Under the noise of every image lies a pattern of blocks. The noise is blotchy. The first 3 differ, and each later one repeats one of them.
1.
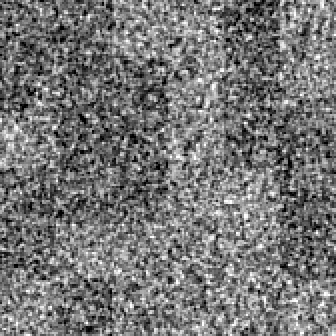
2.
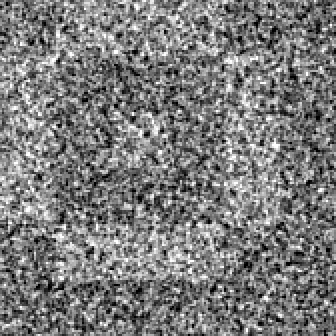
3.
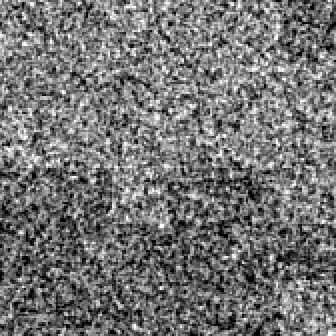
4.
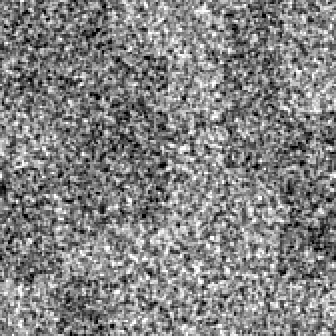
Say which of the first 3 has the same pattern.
1
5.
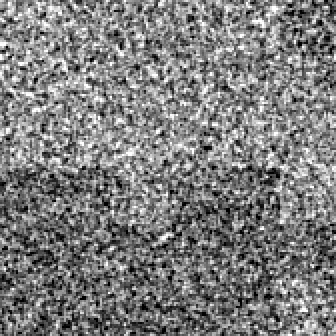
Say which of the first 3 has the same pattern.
3
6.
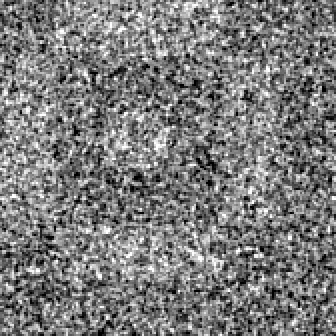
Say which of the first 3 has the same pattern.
2
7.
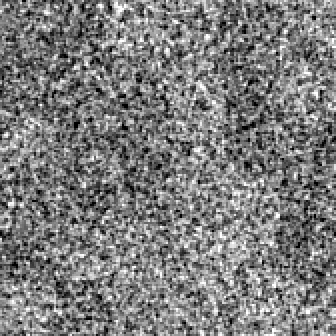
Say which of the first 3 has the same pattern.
1
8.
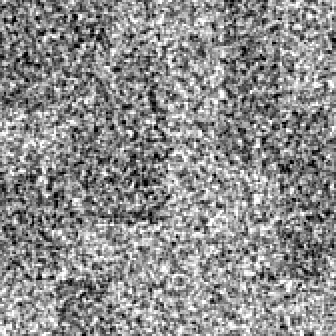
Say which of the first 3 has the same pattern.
1
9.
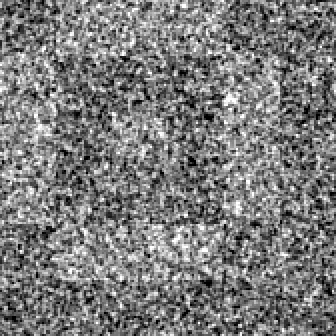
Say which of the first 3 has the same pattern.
2
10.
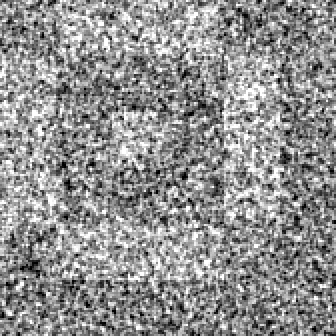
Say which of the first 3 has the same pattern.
2
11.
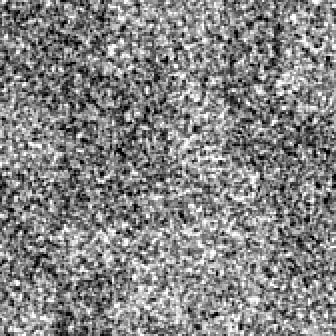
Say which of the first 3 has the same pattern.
1
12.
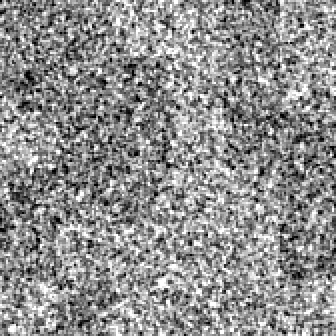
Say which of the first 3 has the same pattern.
1
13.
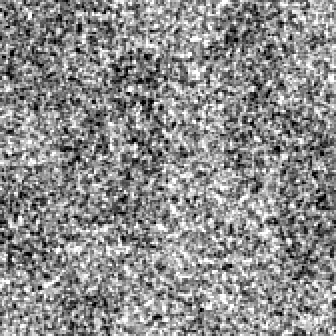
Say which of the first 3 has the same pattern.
1
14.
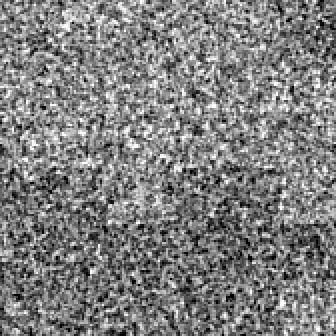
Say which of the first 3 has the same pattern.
3
